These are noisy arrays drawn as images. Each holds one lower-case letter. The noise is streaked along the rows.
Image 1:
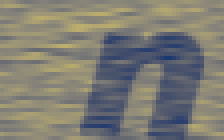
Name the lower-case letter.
n
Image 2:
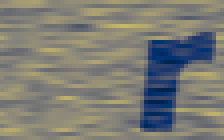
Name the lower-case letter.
r
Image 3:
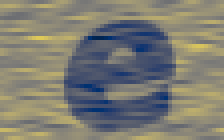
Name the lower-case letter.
e
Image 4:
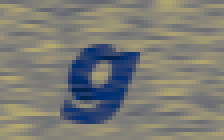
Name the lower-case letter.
g
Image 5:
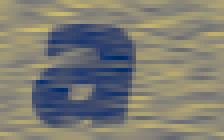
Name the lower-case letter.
a
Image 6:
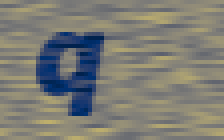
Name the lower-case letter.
q
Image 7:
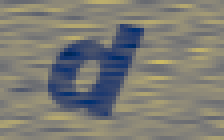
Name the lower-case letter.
d
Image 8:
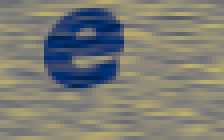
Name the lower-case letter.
e
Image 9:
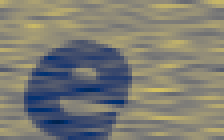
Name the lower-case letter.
e
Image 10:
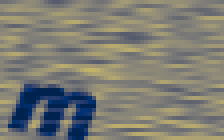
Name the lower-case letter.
m
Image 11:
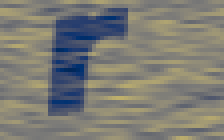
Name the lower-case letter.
r
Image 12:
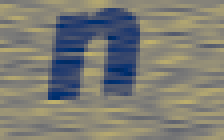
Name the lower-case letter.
n
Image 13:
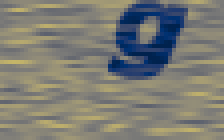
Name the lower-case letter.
g
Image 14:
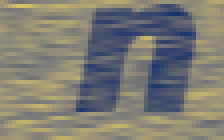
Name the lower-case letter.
n
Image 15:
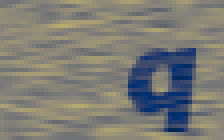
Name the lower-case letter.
q
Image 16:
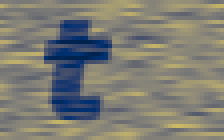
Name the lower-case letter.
t
